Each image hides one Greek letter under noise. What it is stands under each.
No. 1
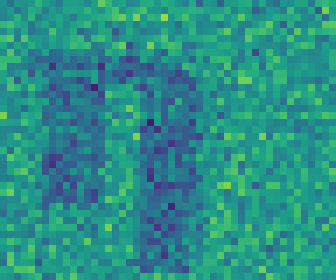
dark eta
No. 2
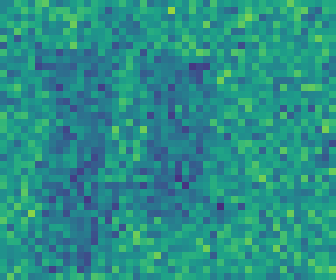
dark mu
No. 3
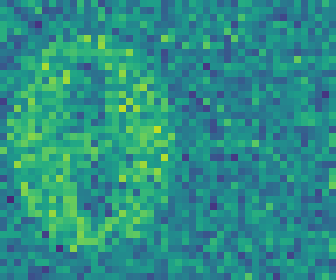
light theta
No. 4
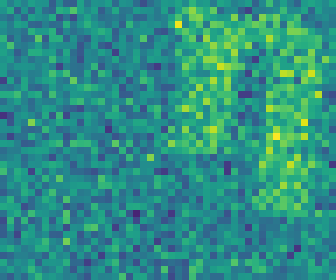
light eta
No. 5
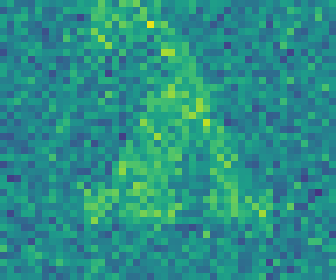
light lambda
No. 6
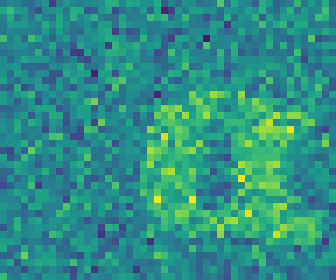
light alpha
